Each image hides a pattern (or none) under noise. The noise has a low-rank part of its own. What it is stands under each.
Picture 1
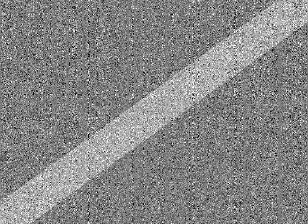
a diagonal band
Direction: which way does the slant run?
bottom left to top right
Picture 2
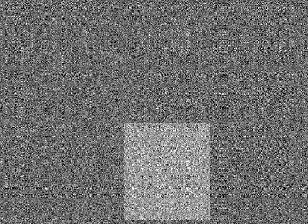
one block
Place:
bottom middle
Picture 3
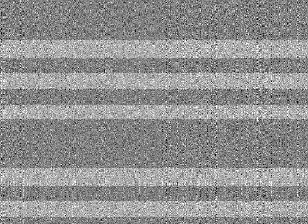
bands of rows
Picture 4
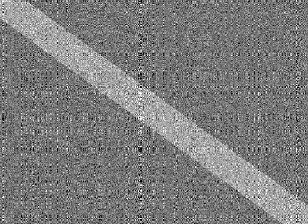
a diagonal band
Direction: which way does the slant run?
top left to bottom right
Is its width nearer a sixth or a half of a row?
a sixth
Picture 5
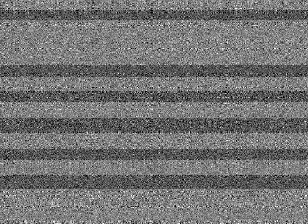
bands of rows
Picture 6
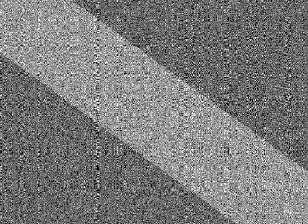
a diagonal band
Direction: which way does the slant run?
top left to bottom right
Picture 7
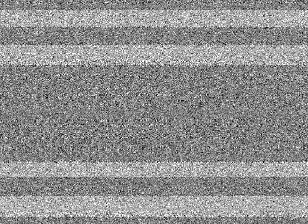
bands of rows
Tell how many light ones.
4
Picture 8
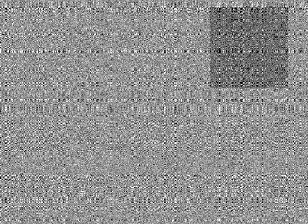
one block
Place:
top right
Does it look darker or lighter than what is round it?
darker
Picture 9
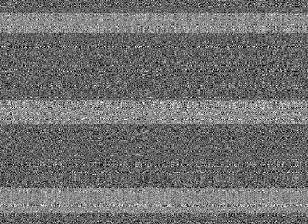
bands of rows
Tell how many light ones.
3
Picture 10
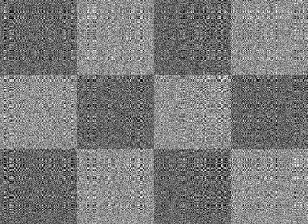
a checkerboard
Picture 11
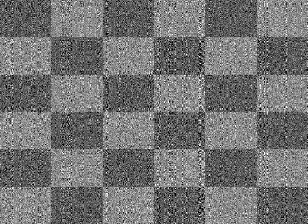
a checkerboard
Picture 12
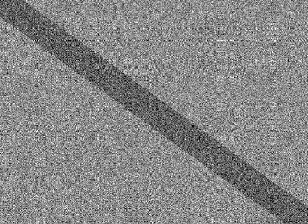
a diagonal band
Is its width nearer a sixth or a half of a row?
a sixth
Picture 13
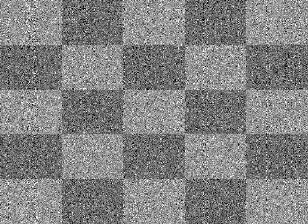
a checkerboard
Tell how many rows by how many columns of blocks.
5 by 5
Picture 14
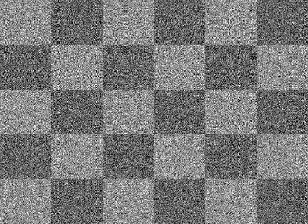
a checkerboard
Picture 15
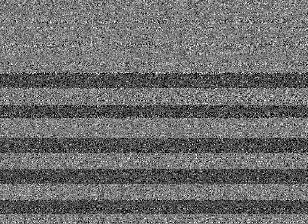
bands of rows
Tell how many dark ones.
5
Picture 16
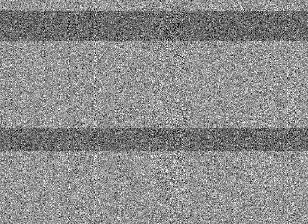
bands of rows
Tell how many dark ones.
2
